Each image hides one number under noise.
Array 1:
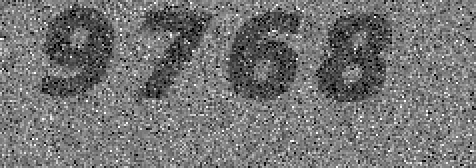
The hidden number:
9768
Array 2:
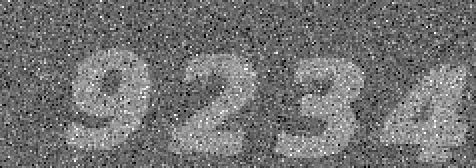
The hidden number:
9234
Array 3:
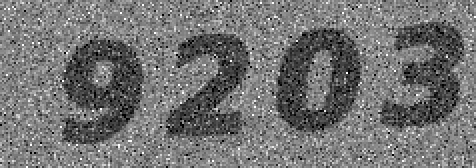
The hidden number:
9203
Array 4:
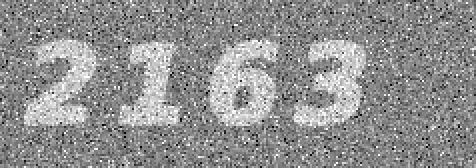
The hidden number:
2163
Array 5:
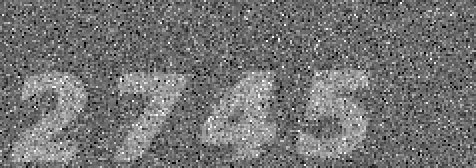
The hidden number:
2745
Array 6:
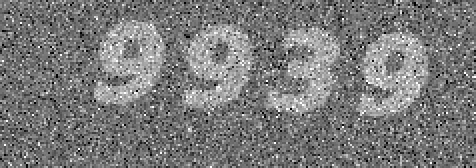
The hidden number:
9939
